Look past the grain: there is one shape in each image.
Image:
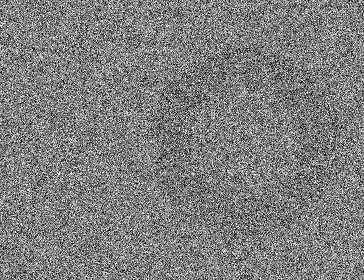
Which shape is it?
ring
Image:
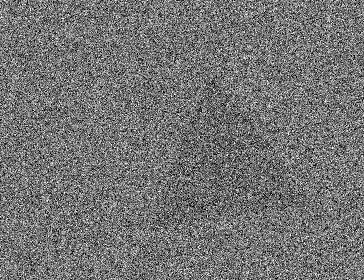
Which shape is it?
triangle
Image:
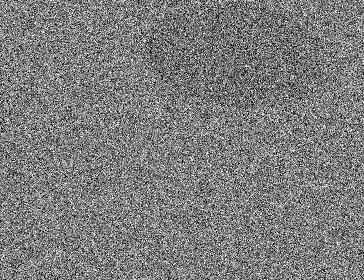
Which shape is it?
ellipse
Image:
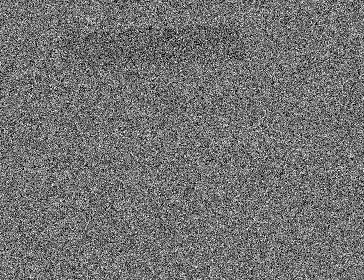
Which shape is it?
bar
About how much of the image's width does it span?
half
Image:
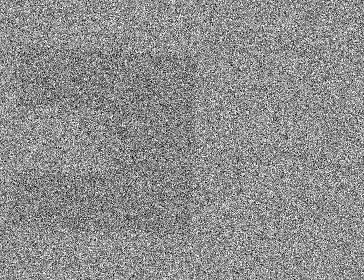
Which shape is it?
square with a notch
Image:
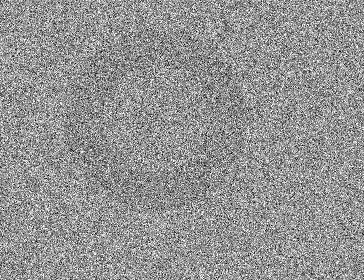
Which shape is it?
ring
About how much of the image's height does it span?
two thirds
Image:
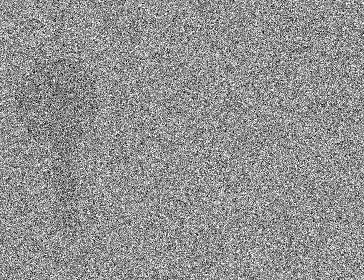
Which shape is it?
lollipop
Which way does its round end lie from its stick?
up
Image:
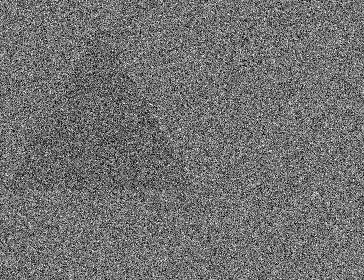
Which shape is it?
triangle
